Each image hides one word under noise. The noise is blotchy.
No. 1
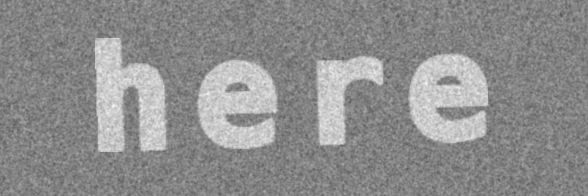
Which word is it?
here
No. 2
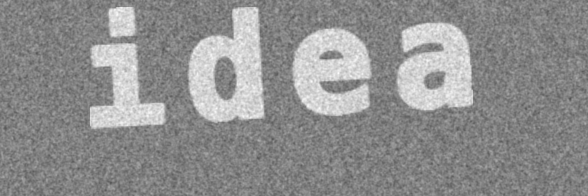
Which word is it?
idea
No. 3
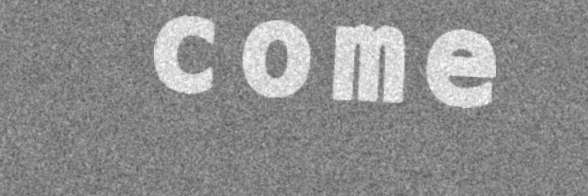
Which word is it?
come
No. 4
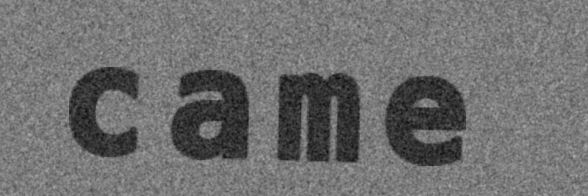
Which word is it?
came
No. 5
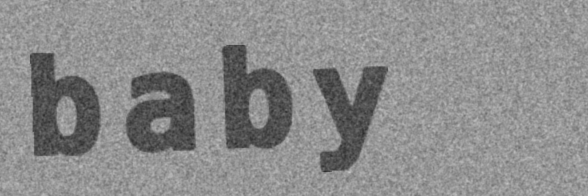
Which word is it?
baby
